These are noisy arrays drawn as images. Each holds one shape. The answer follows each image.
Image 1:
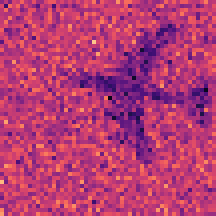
airplane
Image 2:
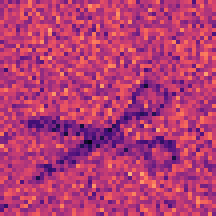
pair of scissors
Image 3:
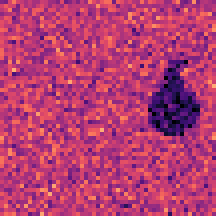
pear
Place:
middle right
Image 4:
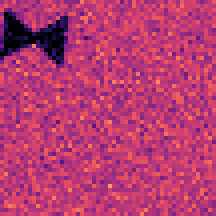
bow tie
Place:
top left
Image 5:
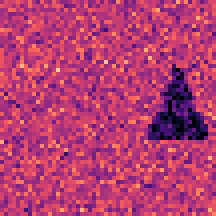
chess pawn
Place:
middle right
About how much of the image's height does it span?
a third
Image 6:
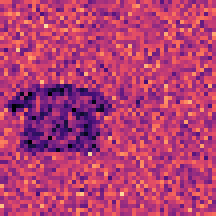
telephone
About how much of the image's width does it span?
half
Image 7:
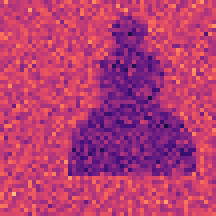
chess pawn
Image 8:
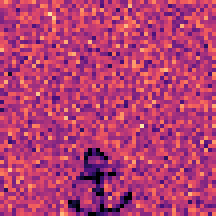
anchor
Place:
bottom middle
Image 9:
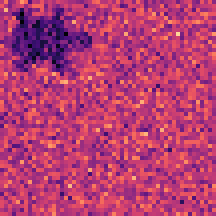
turtle
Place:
top left
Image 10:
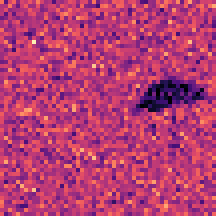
umbrella
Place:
middle right
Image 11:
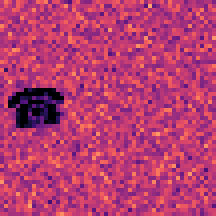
telephone
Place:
middle left
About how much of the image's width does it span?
a quarter
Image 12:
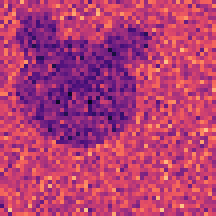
bear's head
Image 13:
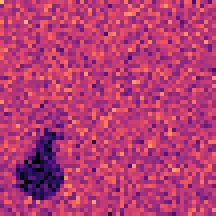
pear
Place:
bottom left
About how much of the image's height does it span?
a third
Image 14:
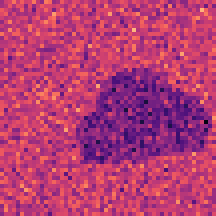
cloud
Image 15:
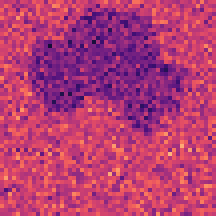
car
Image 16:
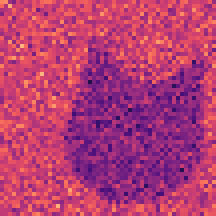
cat's head
